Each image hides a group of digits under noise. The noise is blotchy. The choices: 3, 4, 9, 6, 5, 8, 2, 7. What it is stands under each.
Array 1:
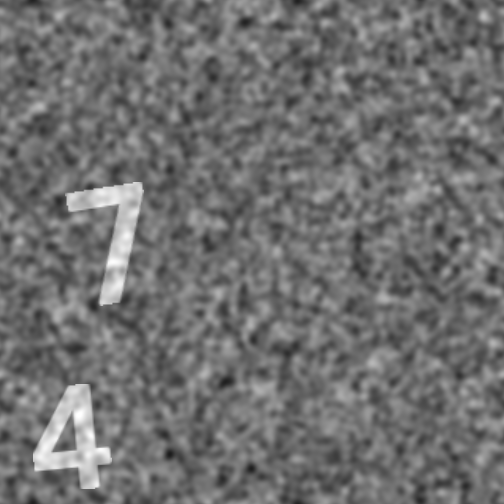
middle left: 7; bottom left: 4
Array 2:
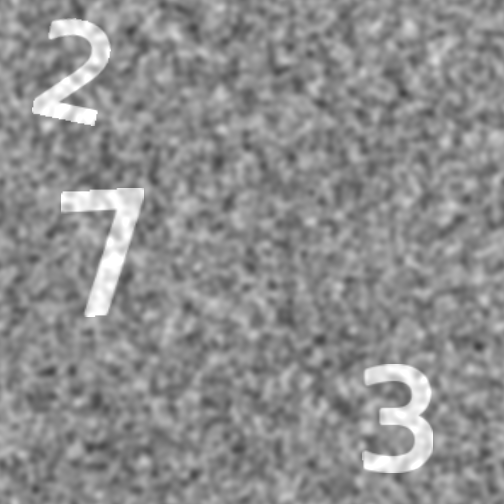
top left: 2; middle left: 7; bottom right: 3
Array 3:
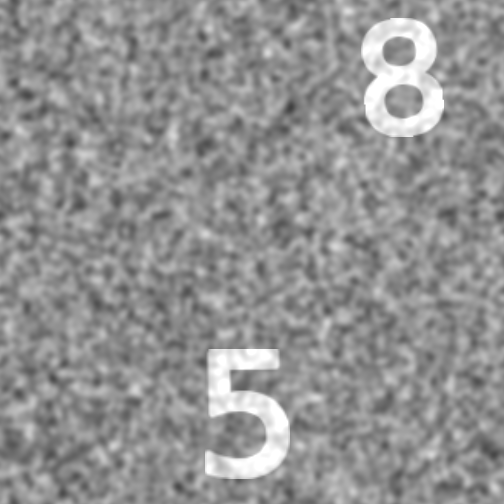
top right: 8; bottom middle: 5
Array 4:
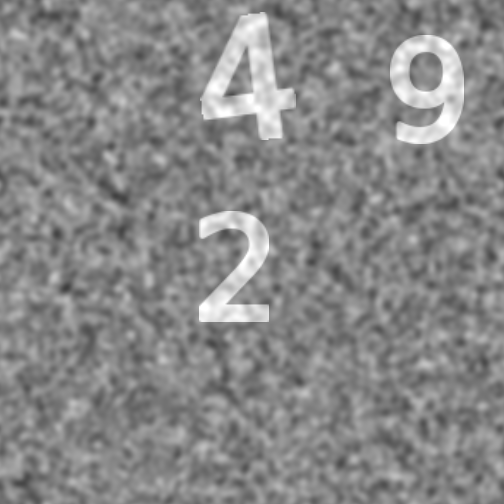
top middle: 4; top right: 9; centre: 2
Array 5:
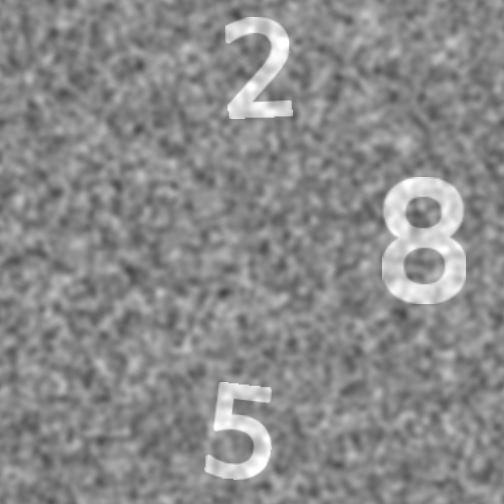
top middle: 2; middle right: 8; bottom middle: 5
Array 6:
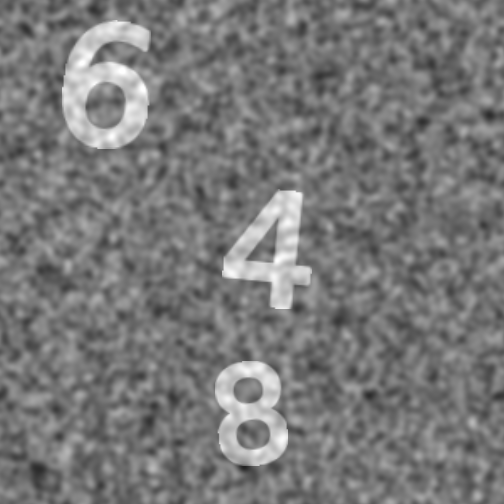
top left: 6; centre: 4; bottom middle: 8
